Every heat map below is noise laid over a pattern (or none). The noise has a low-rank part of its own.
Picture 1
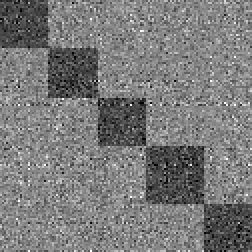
blocks along the diagonal
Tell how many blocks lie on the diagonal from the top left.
5
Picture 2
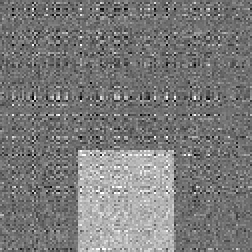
one block
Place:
bottom middle
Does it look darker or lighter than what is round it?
lighter
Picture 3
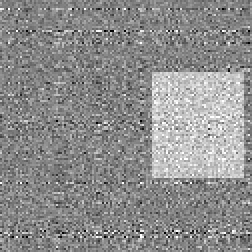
one block
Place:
middle right
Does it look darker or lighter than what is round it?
lighter
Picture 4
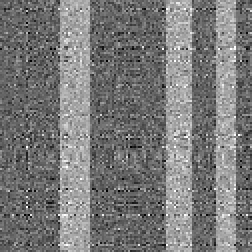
bands of columns
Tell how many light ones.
3
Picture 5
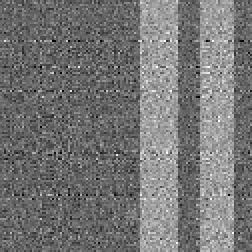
bands of columns
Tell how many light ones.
2
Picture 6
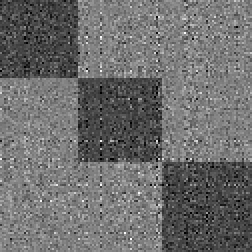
blocks along the diagonal
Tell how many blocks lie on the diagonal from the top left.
3
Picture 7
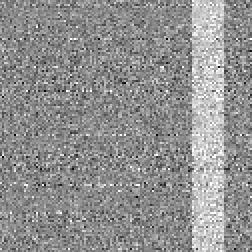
one band of columns
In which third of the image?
right
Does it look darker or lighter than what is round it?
lighter
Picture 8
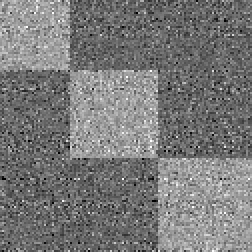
blocks along the diagonal
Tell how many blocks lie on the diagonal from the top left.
3
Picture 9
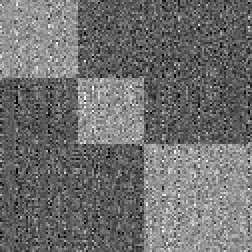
blocks along the diagonal
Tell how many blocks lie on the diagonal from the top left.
3
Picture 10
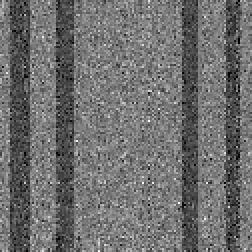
bands of columns
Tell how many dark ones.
4
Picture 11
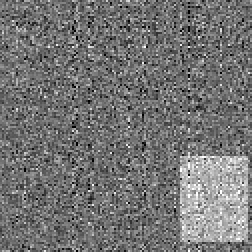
one block
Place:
bottom right
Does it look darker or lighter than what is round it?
lighter
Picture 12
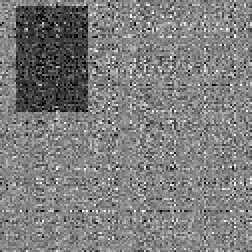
one block
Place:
top left
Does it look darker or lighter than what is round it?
darker
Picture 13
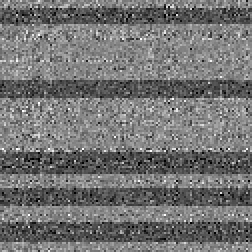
bands of rows
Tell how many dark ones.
5
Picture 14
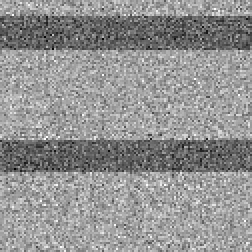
bands of rows
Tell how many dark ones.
2
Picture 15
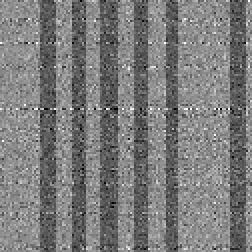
bands of columns
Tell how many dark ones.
6
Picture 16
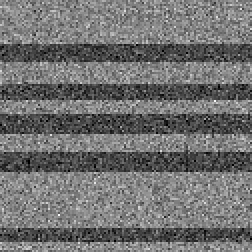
bands of rows
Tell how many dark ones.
5
